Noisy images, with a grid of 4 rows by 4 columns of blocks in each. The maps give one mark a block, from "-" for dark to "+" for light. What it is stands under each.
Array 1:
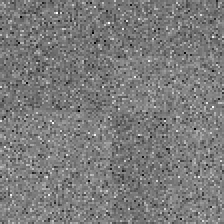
- - - -
- - + +
+ + - +
+ + - +
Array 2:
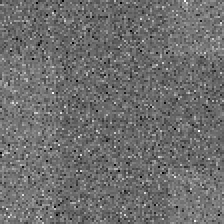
- - - +
+ - - -
+ - - -
+ - - +
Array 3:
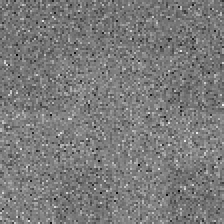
- - - -
- + + -
+ + + +
+ - + -
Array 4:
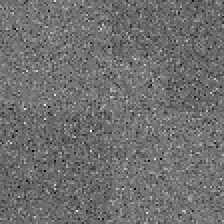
+ + - -
+ + + -
- - + +
- - + +
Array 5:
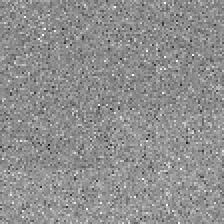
- - - -
- - - -
- - + +
+ + + +
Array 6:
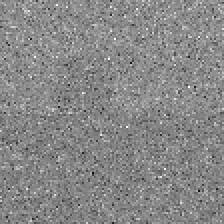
+ + + +
+ - + +
- - - -
- - - -
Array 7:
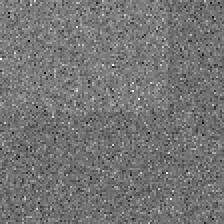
+ + + -
+ + + -
- - - -
- - - -
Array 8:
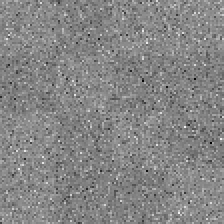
+ - + +
- + - -
+ - + -
+ - - +
